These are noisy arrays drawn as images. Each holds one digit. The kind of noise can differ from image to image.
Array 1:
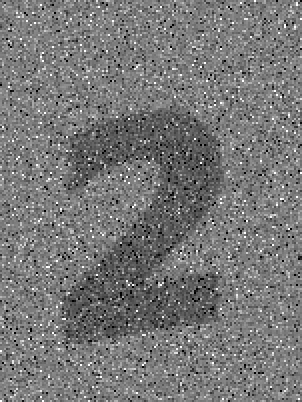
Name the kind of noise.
heavy tails
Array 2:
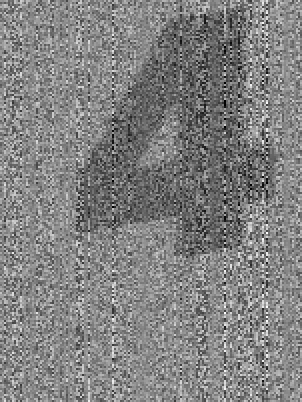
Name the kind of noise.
columns of uneven size
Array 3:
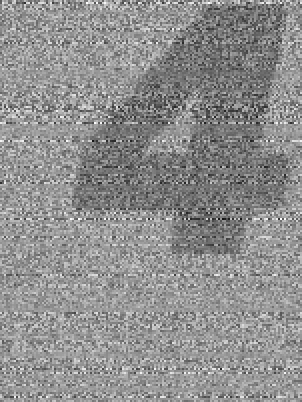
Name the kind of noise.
rows of uneven size
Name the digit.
4
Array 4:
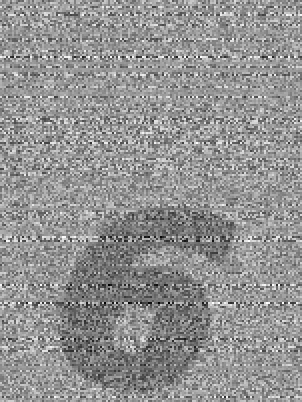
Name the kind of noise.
rows of uneven size
